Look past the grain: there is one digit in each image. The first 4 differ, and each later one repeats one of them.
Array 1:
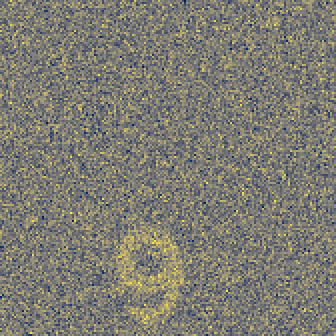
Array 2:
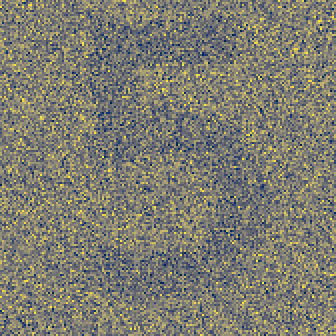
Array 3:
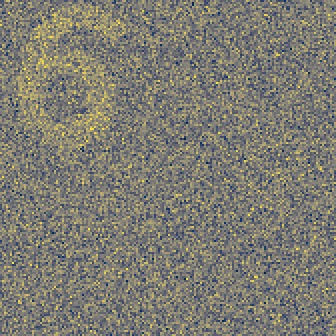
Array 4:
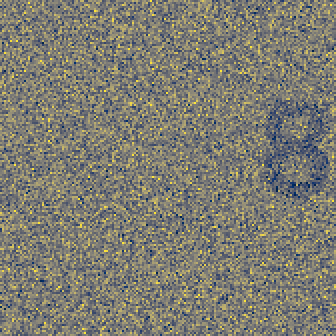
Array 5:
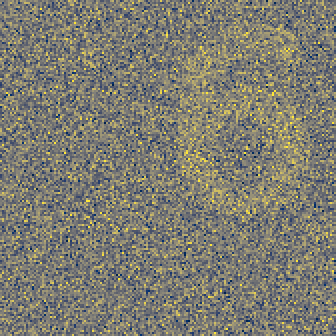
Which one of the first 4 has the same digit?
3
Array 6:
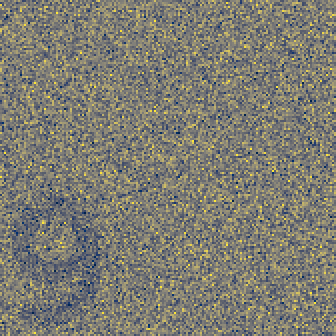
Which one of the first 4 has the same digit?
1
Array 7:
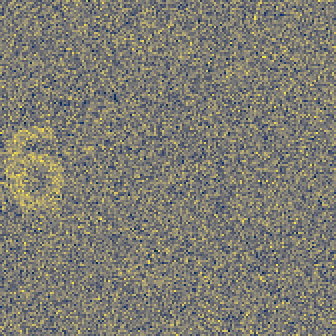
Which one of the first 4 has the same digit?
3
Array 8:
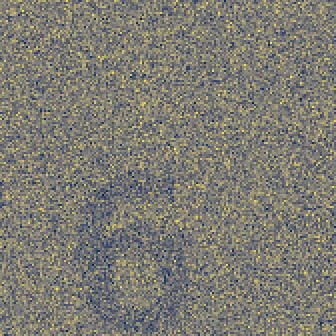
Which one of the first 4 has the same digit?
3
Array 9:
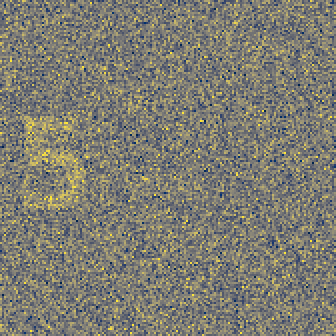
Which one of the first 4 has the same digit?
2
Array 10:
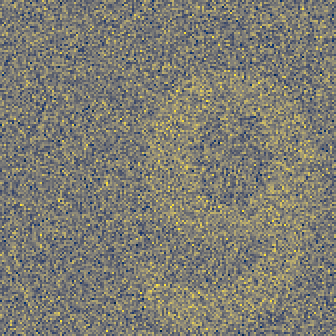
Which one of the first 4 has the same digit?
1
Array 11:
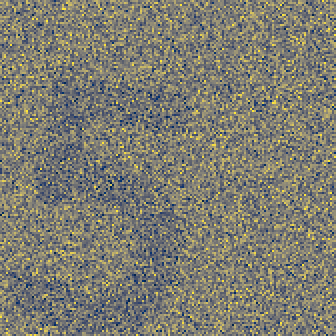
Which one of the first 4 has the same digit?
2
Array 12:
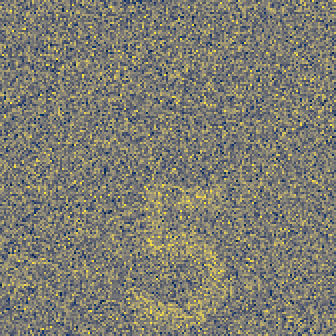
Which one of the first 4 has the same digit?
2
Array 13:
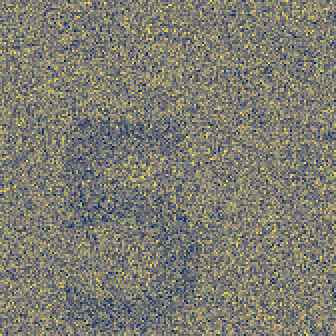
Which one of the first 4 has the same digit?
2
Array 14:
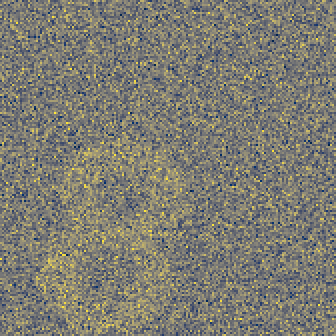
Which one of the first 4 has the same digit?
4
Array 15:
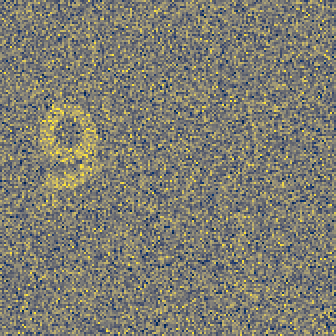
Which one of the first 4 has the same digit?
1
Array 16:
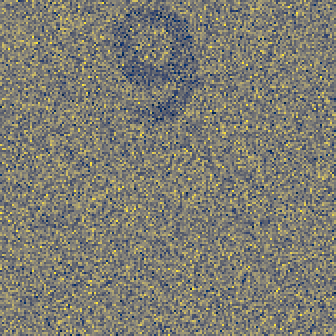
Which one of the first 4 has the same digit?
1
